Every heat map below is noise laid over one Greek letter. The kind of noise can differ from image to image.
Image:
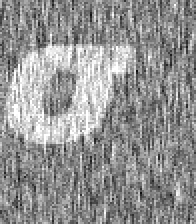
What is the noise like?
streaked along the columns
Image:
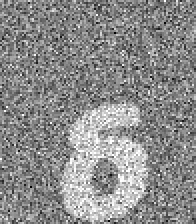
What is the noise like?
independent entries
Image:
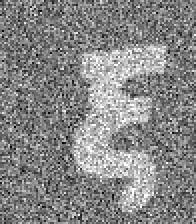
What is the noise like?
independent entries
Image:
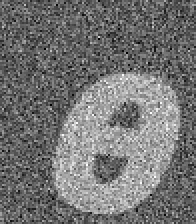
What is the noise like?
independent entries
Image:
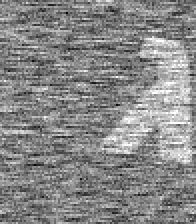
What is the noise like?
streaked along the rows
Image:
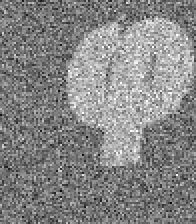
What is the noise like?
low rank plus noise
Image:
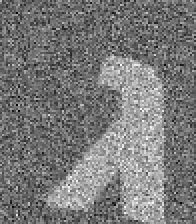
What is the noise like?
low rank plus noise
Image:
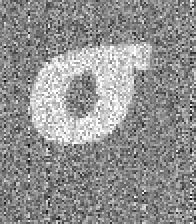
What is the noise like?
columns of uneven size
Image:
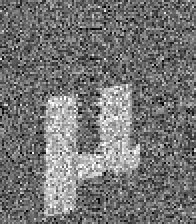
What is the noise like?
low rank plus noise
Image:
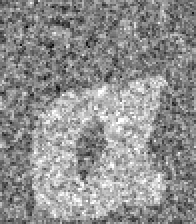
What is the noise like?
blotchy
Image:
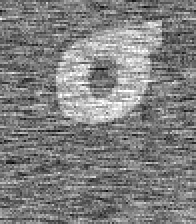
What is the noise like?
streaked along the rows
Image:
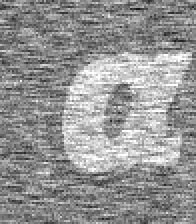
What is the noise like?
streaked along the rows
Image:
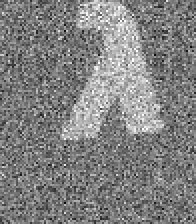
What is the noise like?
low rank plus noise
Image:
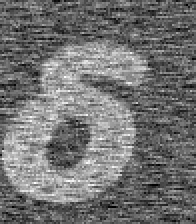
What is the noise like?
streaked along the rows
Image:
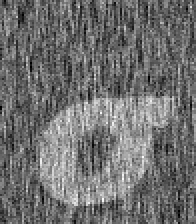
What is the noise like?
streaked along the columns
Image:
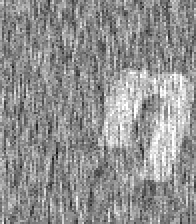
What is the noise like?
streaked along the columns
